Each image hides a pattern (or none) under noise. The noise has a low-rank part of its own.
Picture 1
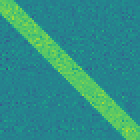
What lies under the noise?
a diagonal band
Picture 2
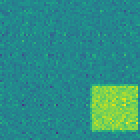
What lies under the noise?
one block
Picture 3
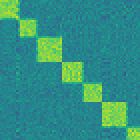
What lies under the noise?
blocks along the diagonal
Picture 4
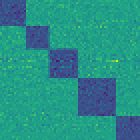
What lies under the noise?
blocks along the diagonal
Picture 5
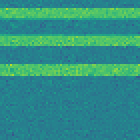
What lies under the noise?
bands of rows
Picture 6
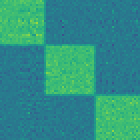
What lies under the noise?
blocks along the diagonal
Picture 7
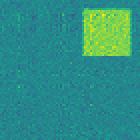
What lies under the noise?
one block
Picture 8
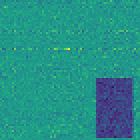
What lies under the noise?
one block
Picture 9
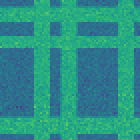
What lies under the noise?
bands of rows crossing bands of columns
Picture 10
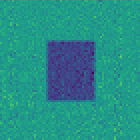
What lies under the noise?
one block
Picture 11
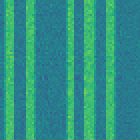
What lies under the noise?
bands of columns
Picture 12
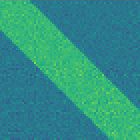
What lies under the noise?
a diagonal band
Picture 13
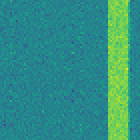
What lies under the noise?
one band of columns
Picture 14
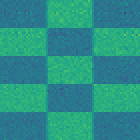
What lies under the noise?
a checkerboard
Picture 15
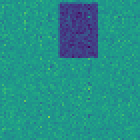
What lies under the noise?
one block
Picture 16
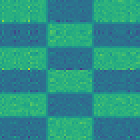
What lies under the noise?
a checkerboard
